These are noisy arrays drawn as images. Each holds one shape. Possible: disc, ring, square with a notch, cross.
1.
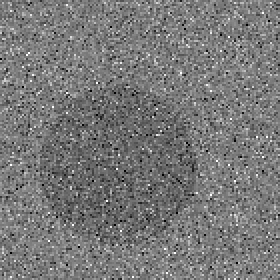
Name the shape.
disc
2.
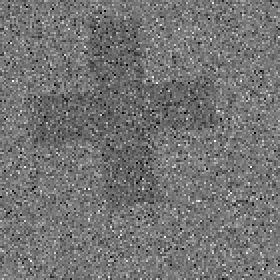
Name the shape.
cross
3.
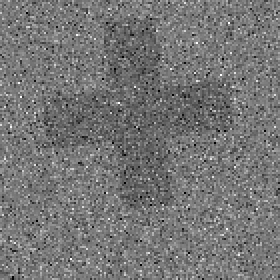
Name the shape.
cross
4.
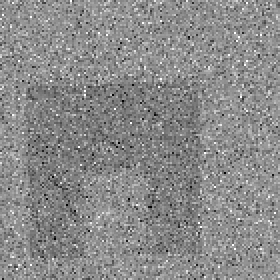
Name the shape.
square with a notch
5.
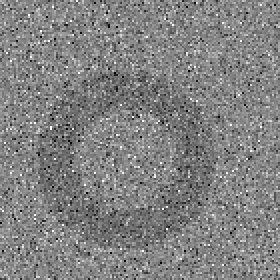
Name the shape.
ring
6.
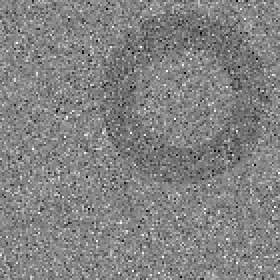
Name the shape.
ring
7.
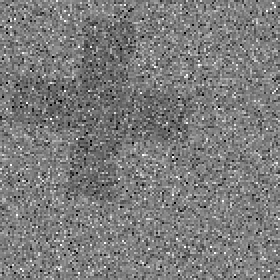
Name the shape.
cross
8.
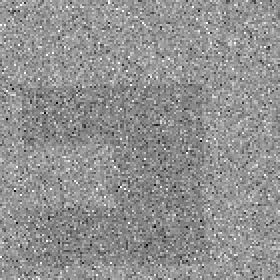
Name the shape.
square with a notch
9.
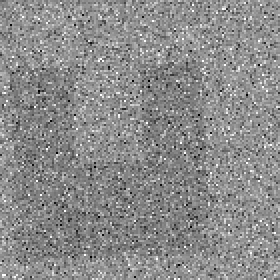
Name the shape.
square with a notch
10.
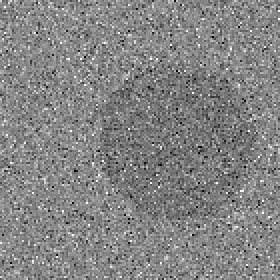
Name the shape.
disc
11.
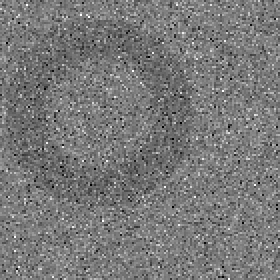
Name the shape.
ring
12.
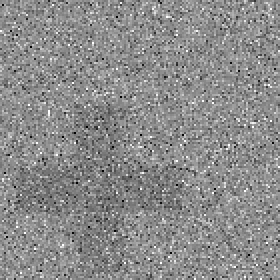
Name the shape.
cross
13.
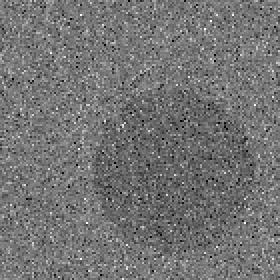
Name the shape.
disc
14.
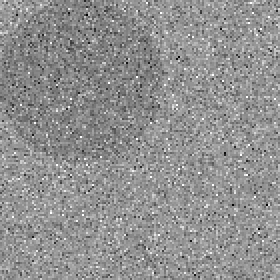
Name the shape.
disc
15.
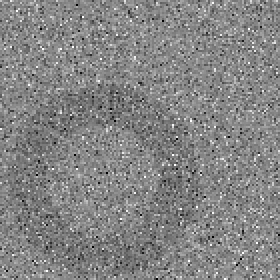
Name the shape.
ring
